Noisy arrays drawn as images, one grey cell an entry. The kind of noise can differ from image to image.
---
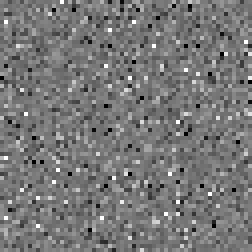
heavy tails
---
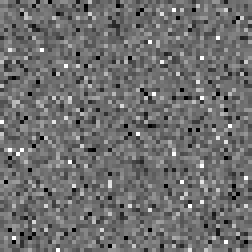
heavy tails
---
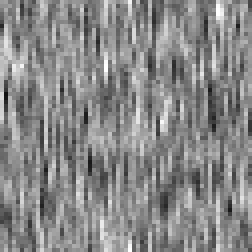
streaked along the columns
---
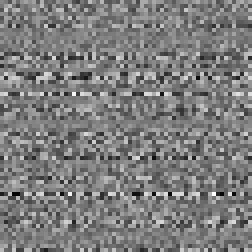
rows of uneven size
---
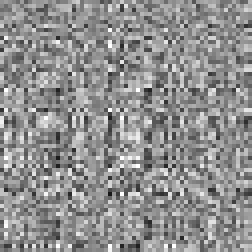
low rank plus noise
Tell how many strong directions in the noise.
two
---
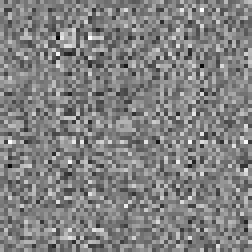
low rank plus noise
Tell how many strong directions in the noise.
five to eight
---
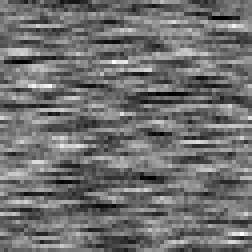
streaked along the rows
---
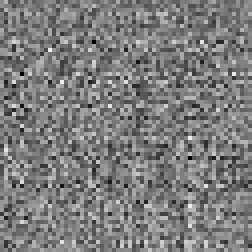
low rank plus noise
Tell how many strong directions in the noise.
five to eight
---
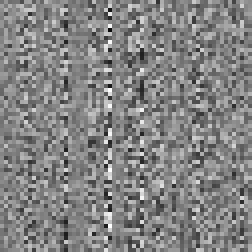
columns of uneven size
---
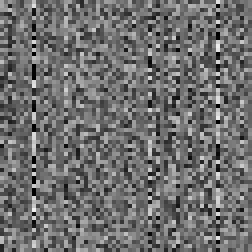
columns of uneven size
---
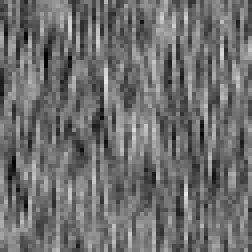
streaked along the columns
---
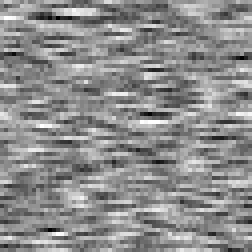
streaked along the rows
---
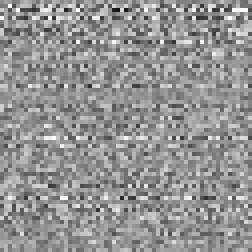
rows of uneven size
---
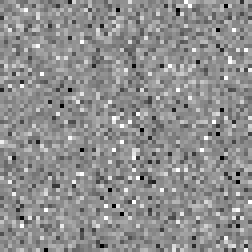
heavy tails
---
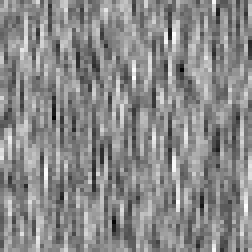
streaked along the columns
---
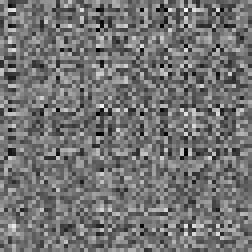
low rank plus noise
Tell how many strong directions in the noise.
two
